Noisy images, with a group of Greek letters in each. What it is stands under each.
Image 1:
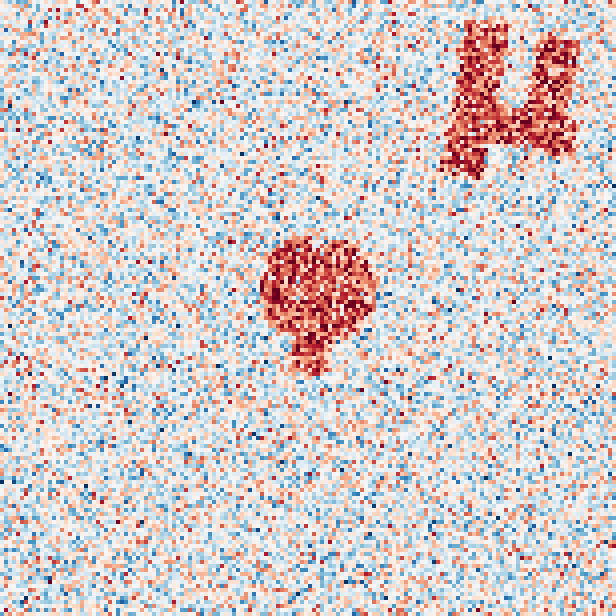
top right: red mu; centre: red phi
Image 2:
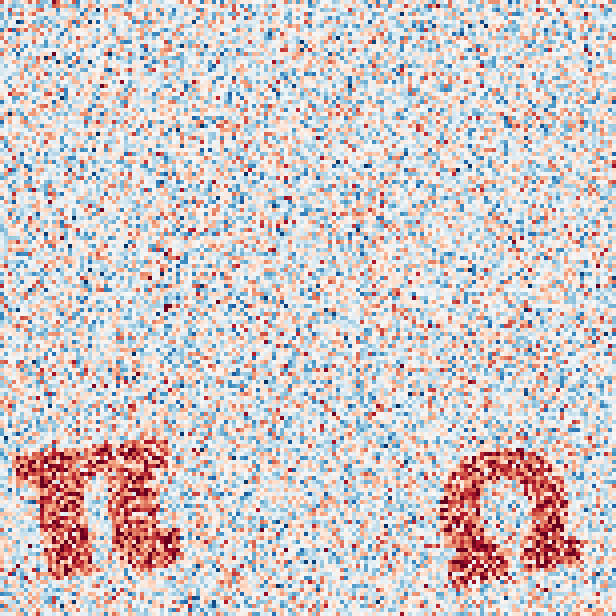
bottom left: red pi; bottom right: red omega
